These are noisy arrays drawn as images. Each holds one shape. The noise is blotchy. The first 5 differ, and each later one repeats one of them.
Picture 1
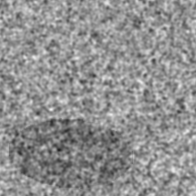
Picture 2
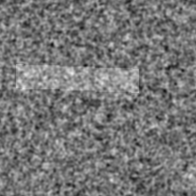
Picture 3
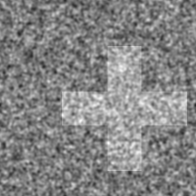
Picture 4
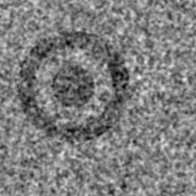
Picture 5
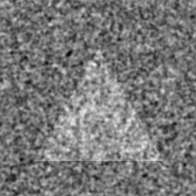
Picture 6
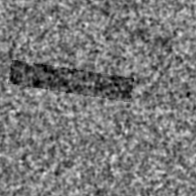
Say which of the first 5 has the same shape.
2
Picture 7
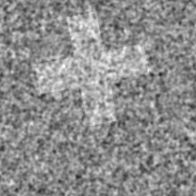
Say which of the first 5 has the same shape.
3
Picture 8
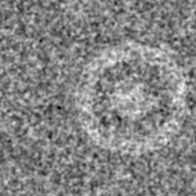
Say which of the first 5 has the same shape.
4
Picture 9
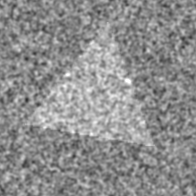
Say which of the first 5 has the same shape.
5
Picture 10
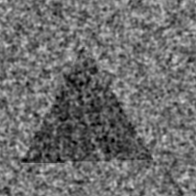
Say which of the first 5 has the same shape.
5
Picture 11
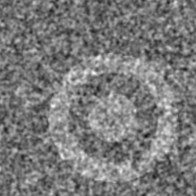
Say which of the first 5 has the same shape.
4
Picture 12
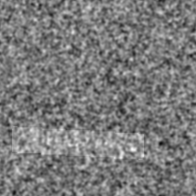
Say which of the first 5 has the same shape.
2
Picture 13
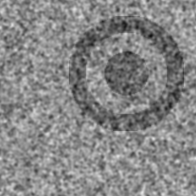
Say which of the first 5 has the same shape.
4
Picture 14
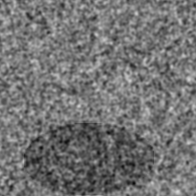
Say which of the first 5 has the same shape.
1
